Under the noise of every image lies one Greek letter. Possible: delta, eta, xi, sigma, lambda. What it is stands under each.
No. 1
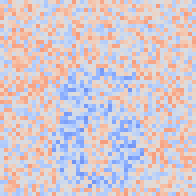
delta
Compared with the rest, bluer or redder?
bluer
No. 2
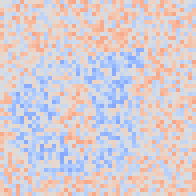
sigma
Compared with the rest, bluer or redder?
bluer
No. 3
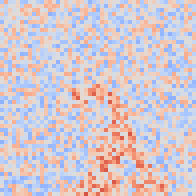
lambda
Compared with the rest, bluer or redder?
redder
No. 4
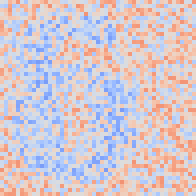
delta
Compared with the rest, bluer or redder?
bluer
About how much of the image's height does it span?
nearly all
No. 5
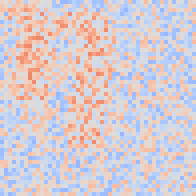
eta
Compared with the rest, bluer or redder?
redder
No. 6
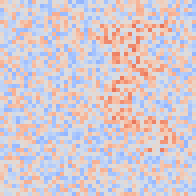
xi
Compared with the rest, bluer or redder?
redder
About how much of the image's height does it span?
two thirds
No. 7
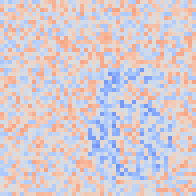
delta
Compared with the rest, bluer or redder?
bluer
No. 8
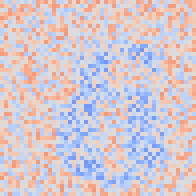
delta
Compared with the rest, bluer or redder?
bluer
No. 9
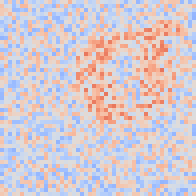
sigma
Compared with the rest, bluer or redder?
redder
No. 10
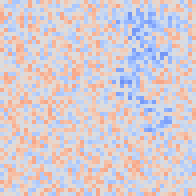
xi
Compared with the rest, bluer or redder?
bluer
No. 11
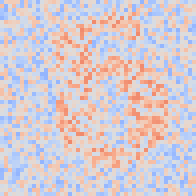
delta
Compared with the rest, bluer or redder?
redder
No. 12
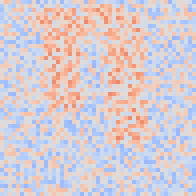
eta
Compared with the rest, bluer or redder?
redder
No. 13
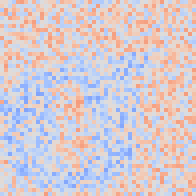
sigma
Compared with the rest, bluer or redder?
bluer
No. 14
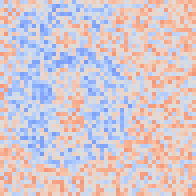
delta
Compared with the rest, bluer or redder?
bluer
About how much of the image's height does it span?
nearly all
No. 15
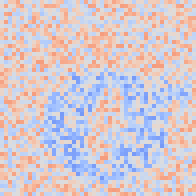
sigma
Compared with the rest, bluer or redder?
bluer
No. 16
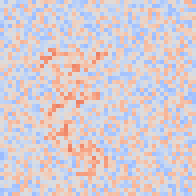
xi
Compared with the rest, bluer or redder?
redder
